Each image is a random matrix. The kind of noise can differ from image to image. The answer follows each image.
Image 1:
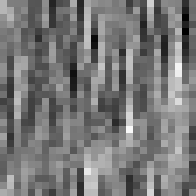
streaked along the columns
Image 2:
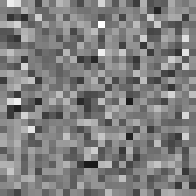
low rank plus noise
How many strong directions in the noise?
three or four
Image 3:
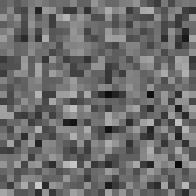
low rank plus noise
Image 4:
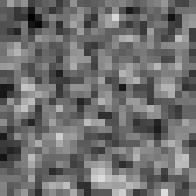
blotchy
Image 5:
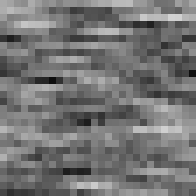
streaked along the rows
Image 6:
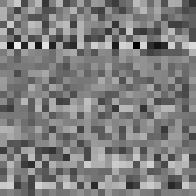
rows of uneven size
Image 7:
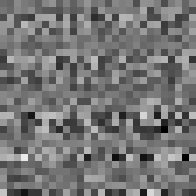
rows of uneven size
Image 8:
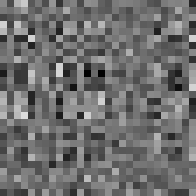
low rank plus noise
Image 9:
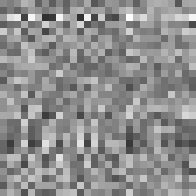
low rank plus noise
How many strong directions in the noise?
one
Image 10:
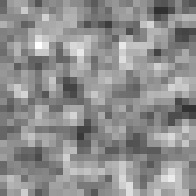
blotchy
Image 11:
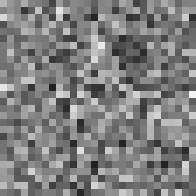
low rank plus noise
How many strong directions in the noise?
five to eight
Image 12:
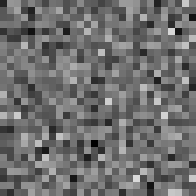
independent entries
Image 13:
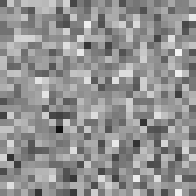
independent entries
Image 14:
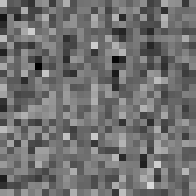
columns of uneven size
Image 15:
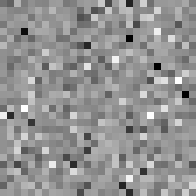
heavy tails
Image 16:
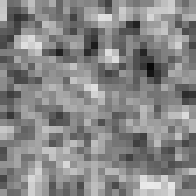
blotchy
